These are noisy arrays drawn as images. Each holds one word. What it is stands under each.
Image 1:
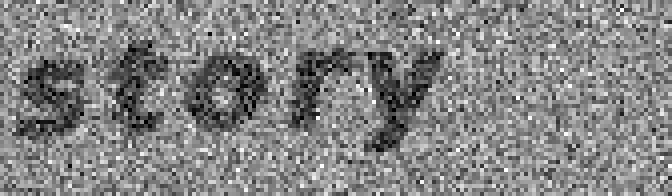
story
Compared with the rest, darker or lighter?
darker
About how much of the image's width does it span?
two thirds
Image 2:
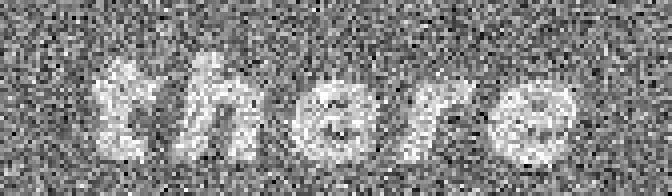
there
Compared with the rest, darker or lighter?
lighter
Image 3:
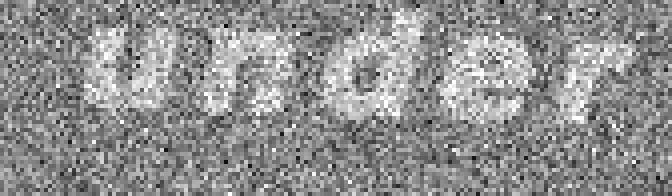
under
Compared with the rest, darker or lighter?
lighter
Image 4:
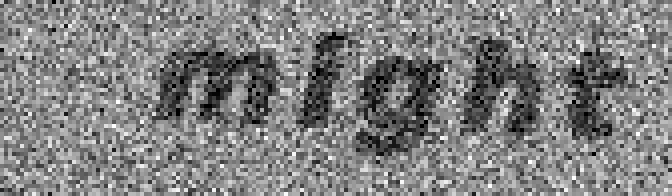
might
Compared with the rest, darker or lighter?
darker
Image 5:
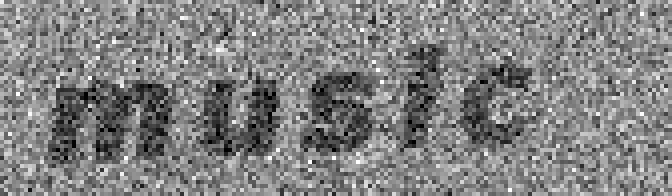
music
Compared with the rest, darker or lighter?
darker
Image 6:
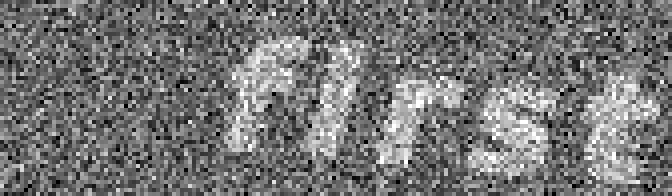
first
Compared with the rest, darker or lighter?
lighter
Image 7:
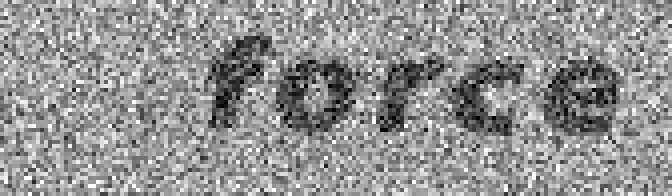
force
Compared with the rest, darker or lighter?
darker
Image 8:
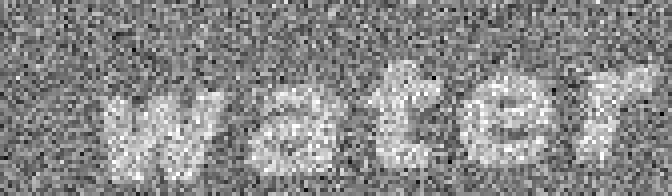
water
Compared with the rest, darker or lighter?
lighter
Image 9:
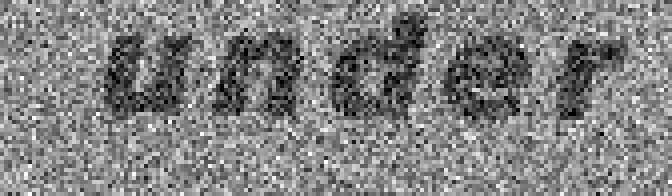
under
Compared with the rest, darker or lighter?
darker
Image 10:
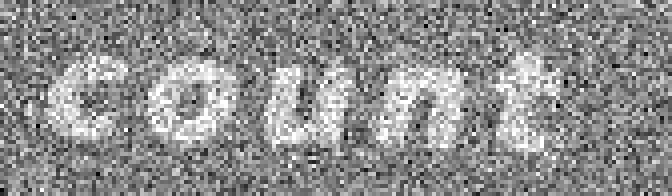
count
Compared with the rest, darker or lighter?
lighter
